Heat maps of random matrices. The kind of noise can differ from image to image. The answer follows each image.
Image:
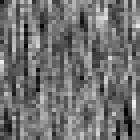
streaked along the columns
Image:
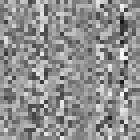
columns of uneven size
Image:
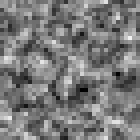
blotchy
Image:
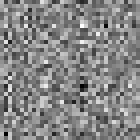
low rank plus noise
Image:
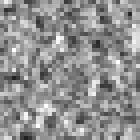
blotchy
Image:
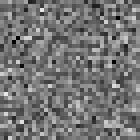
independent entries
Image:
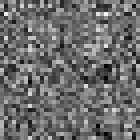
low rank plus noise
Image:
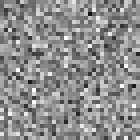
independent entries
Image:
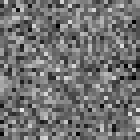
independent entries
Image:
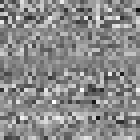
rows of uneven size
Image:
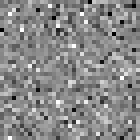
heavy tails
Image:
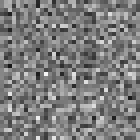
low rank plus noise
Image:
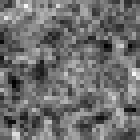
blotchy
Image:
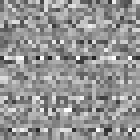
rows of uneven size
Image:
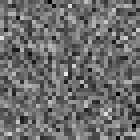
independent entries
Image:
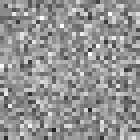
independent entries
